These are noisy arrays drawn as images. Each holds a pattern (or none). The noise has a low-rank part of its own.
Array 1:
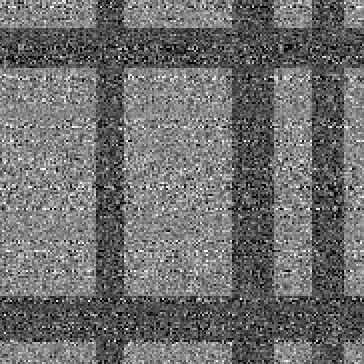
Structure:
bands of rows crossing bands of columns
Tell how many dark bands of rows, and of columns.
2 and 3
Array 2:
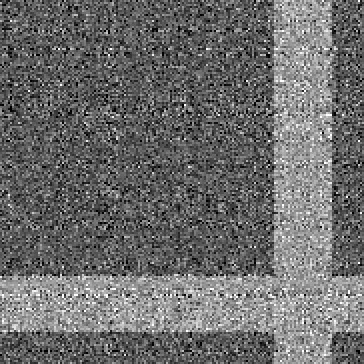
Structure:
bands of rows crossing bands of columns
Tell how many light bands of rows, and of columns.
1 and 1
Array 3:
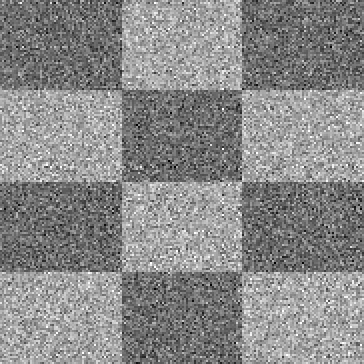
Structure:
a checkerboard
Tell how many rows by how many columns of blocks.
4 by 3
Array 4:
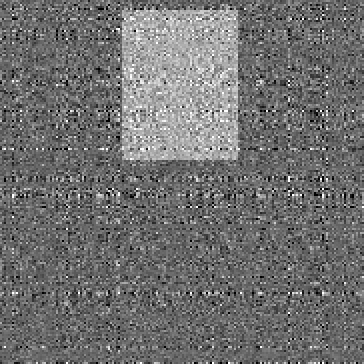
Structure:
one block
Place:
top middle
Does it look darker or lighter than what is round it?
lighter
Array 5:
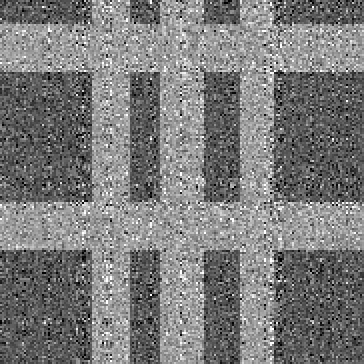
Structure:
bands of rows crossing bands of columns
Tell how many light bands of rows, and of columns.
2 and 3
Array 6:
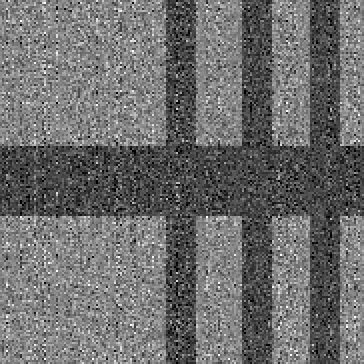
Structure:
bands of rows crossing bands of columns
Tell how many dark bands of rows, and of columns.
1 and 3
